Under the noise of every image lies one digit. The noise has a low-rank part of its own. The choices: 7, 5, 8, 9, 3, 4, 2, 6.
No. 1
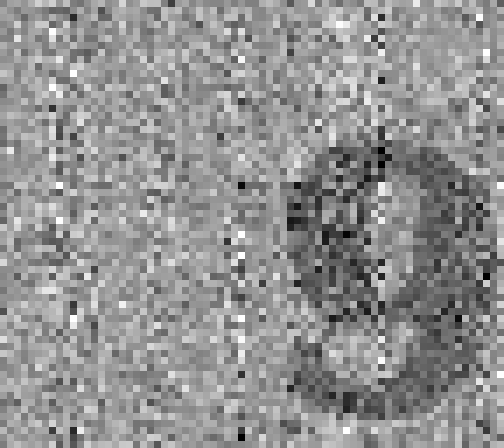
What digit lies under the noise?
9
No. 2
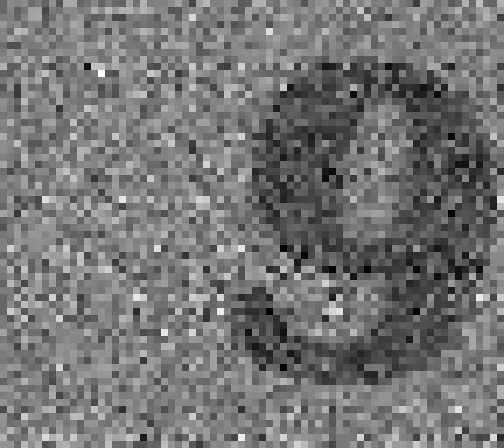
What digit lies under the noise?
9
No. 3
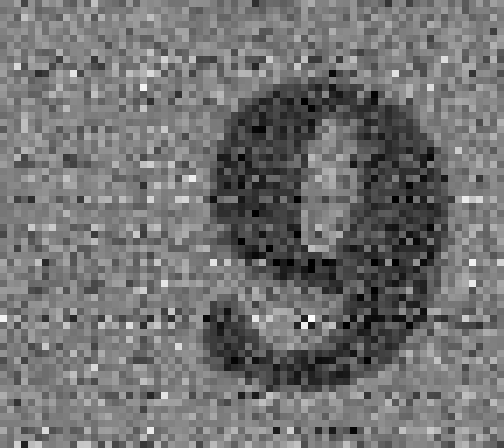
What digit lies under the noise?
9
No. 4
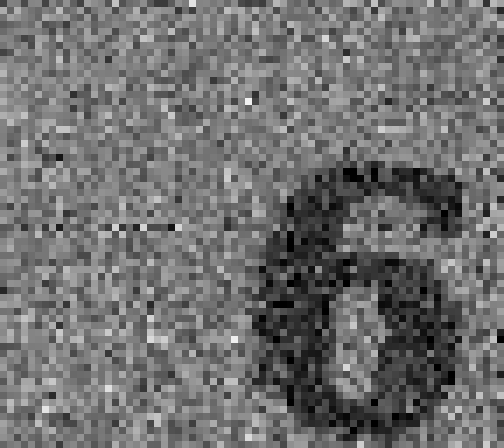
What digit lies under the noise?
6
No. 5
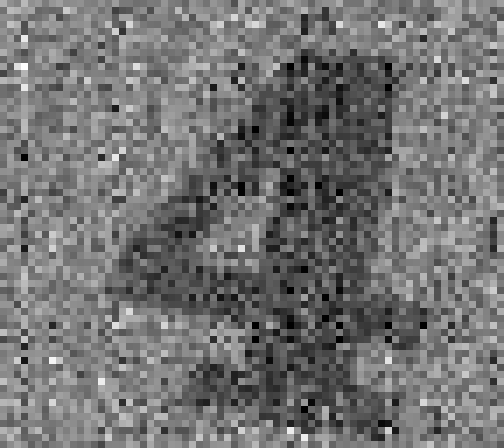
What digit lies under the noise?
4
